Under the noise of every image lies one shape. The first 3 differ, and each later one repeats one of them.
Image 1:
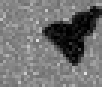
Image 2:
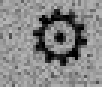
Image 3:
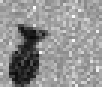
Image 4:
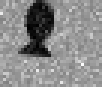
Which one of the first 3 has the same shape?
3
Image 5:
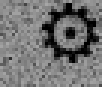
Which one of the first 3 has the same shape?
2
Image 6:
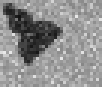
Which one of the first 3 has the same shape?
1
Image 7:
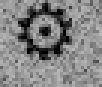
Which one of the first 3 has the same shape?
2
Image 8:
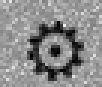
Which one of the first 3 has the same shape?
2
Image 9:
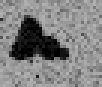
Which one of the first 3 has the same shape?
1
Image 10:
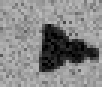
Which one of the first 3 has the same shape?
1
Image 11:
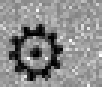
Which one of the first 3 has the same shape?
2
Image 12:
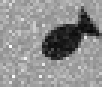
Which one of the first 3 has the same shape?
3
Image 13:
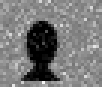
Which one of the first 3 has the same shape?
3
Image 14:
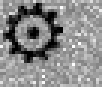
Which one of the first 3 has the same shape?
2
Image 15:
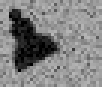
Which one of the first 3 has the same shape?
1
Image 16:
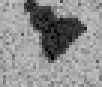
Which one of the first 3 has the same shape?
1
